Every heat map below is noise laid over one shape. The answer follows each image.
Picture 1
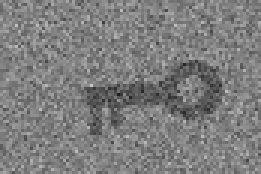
key
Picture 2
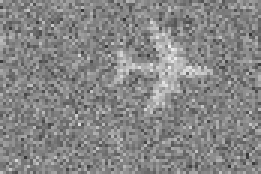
airplane
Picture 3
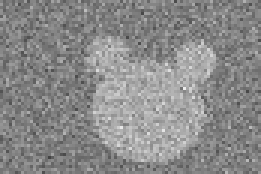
bear's head
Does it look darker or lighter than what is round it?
lighter
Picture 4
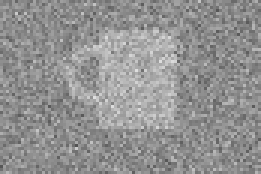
cup
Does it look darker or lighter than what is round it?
lighter
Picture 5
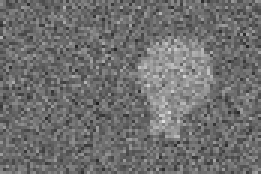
light bulb
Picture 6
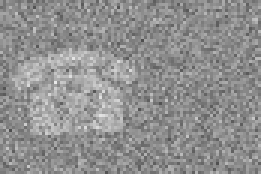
telephone
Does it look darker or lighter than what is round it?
lighter
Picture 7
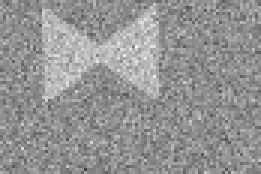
bow tie
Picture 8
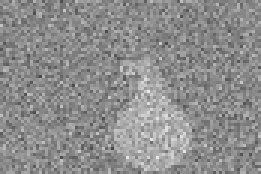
pear
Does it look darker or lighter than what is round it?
lighter
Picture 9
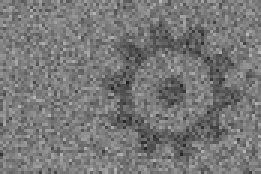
gear
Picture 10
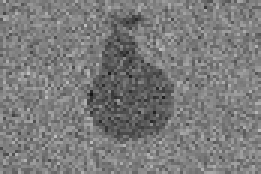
pear
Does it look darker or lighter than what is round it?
darker
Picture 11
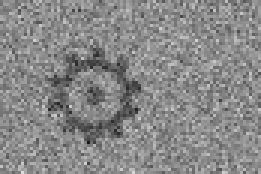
gear
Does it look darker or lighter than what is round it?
darker
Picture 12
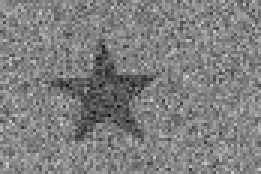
star
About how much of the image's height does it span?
two thirds
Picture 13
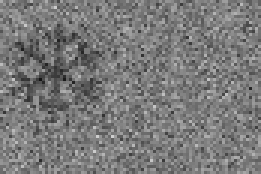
snowflake
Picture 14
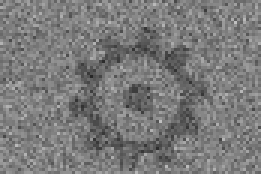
gear
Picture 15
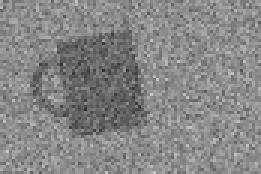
cup
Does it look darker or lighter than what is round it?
darker
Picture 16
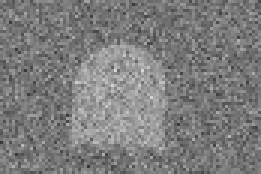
ghost
